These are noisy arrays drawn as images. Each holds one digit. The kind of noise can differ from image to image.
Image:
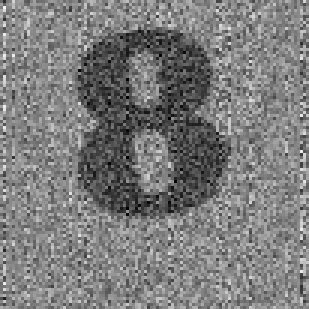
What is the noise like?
columns of uneven size
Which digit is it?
8
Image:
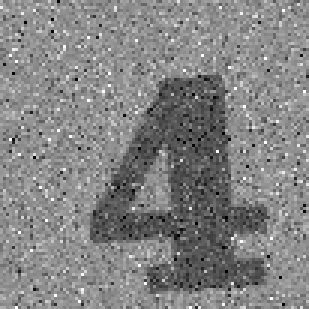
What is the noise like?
heavy tails
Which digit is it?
4
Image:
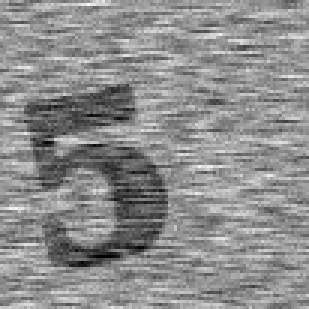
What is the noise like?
streaked along the rows
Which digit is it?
5
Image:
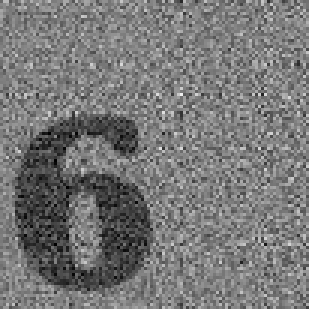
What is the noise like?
low rank plus noise
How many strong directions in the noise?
three or four
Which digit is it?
6
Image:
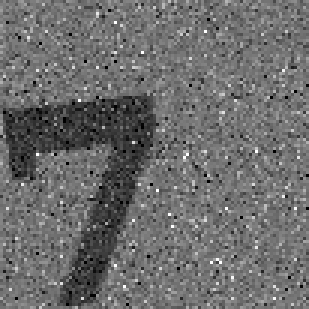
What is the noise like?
heavy tails
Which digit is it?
7
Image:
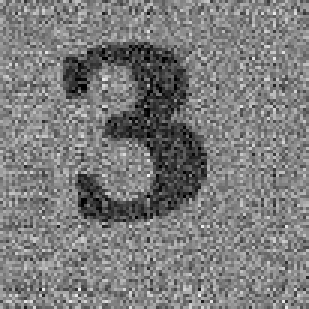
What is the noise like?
low rank plus noise
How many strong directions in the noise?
three or four
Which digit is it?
3
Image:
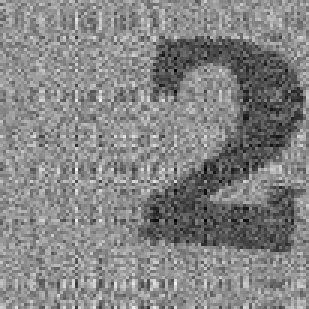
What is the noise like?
low rank plus noise
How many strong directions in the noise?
one
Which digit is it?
2
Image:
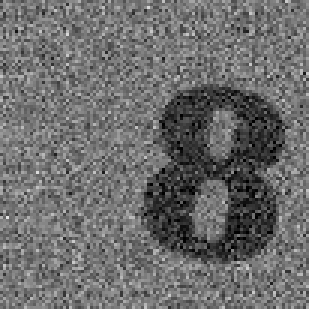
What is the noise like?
low rank plus noise
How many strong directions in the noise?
five to eight
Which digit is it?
8
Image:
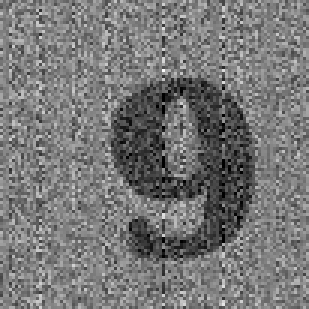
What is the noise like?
columns of uneven size
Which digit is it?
9
